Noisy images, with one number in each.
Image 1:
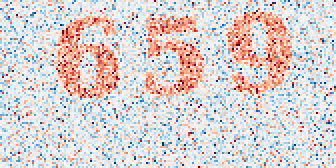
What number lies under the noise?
659
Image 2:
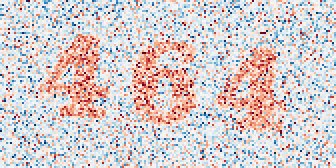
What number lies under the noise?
464
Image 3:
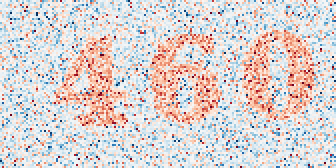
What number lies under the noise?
460
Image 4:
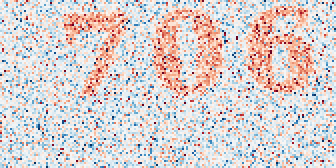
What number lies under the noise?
706
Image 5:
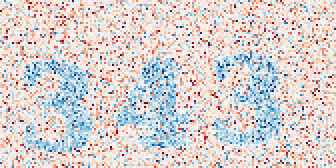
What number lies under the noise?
343
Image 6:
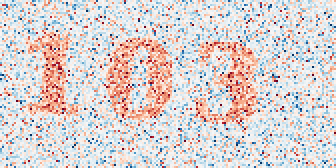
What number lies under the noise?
103
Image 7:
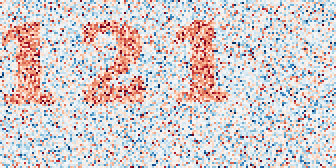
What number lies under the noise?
121
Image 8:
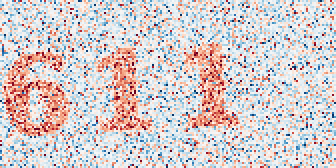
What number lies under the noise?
611
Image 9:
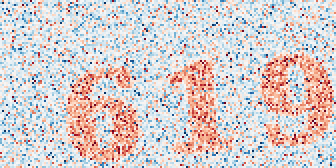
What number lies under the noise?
619
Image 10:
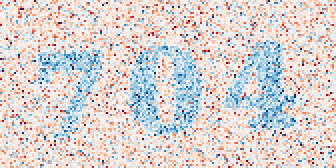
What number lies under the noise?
704
